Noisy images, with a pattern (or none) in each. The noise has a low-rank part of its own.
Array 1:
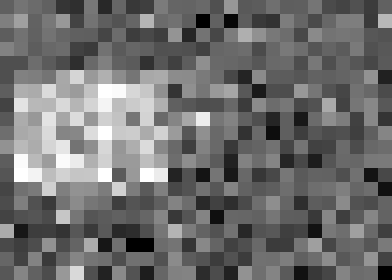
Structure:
one block
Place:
middle left
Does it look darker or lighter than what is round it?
lighter
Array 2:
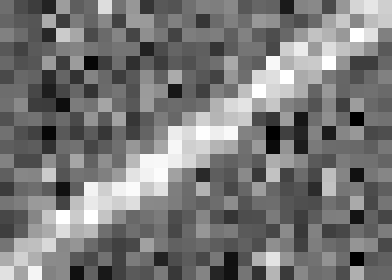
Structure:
a diagonal band
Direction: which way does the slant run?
bottom left to top right
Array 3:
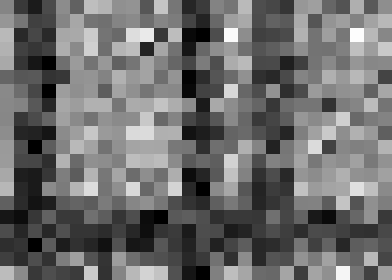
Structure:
bands of rows crossing bands of columns
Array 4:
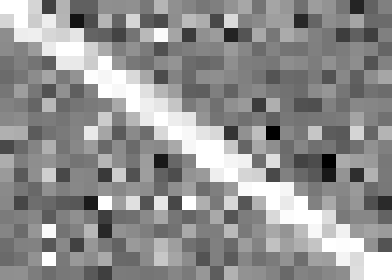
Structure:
a diagonal band
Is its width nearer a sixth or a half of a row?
a sixth
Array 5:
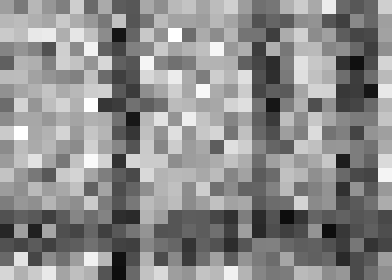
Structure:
bands of rows crossing bands of columns
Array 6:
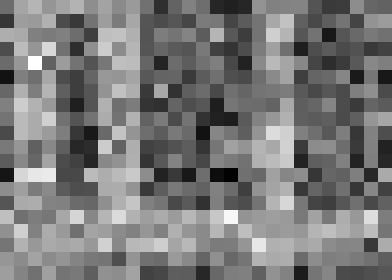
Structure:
bands of rows crossing bands of columns
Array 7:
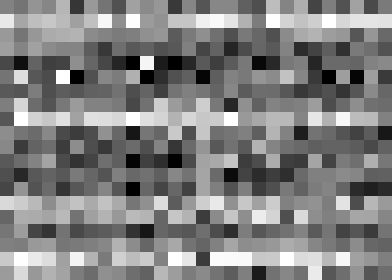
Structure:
bands of rows
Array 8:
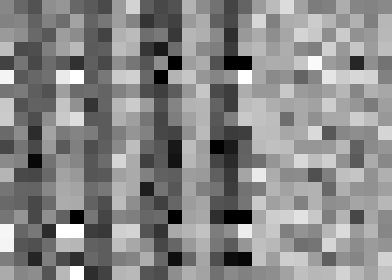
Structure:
bands of columns
